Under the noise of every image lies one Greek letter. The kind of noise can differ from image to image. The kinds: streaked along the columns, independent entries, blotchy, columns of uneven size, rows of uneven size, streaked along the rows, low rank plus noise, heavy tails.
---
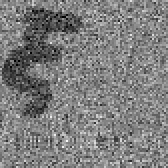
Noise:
low rank plus noise
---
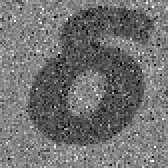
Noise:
heavy tails
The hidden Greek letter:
delta
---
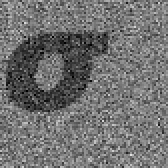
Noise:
low rank plus noise
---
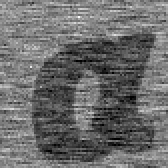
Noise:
streaked along the rows
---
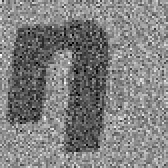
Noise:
low rank plus noise
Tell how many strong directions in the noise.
two
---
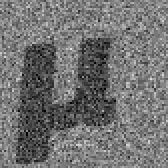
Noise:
low rank plus noise
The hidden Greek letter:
mu
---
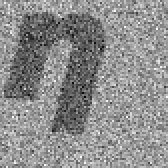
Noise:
independent entries
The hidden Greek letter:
eta
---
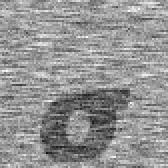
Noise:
streaked along the rows
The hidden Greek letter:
sigma
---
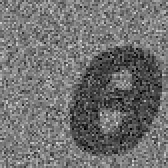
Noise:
independent entries
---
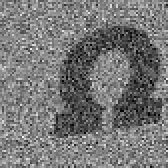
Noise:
low rank plus noise
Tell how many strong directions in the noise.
three or four
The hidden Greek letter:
omega
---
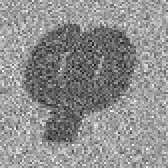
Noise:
low rank plus noise
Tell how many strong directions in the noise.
three or four
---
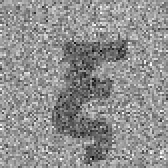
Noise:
low rank plus noise
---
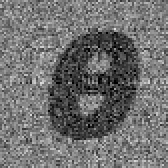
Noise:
low rank plus noise
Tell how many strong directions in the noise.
one
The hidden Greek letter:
theta
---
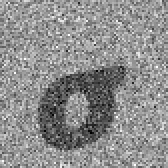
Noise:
independent entries
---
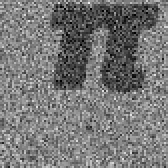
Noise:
low rank plus noise
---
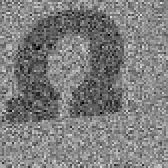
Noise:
low rank plus noise
